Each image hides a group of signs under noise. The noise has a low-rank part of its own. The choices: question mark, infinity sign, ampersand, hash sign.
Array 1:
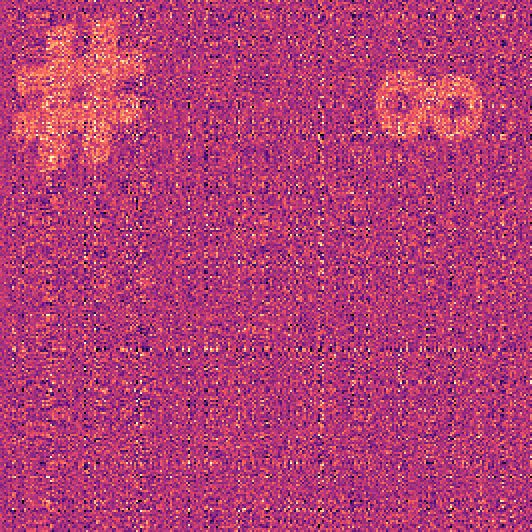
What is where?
top left: light hash sign; top right: light infinity sign
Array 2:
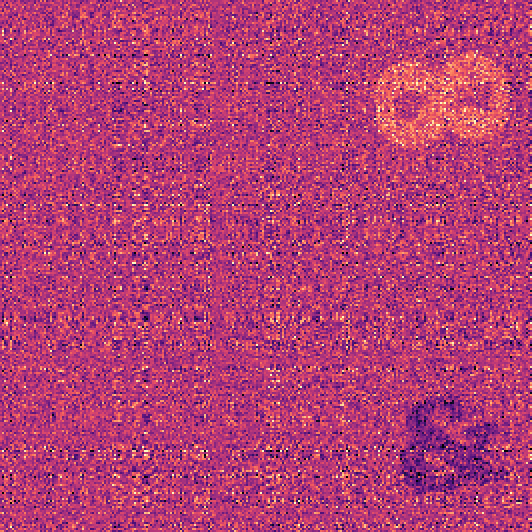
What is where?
top right: light infinity sign; bottom right: dark ampersand
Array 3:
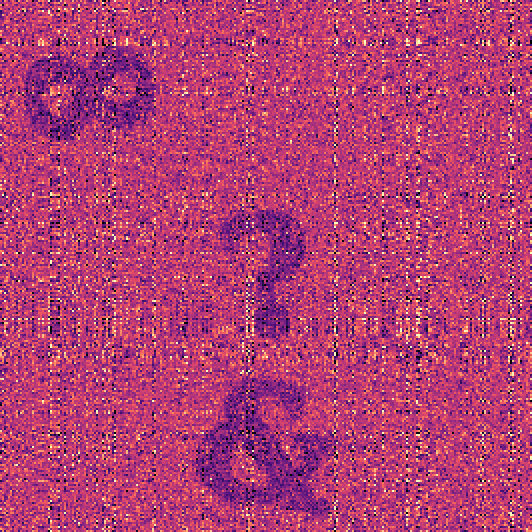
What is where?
top left: dark infinity sign; centre: dark question mark; bottom middle: dark ampersand
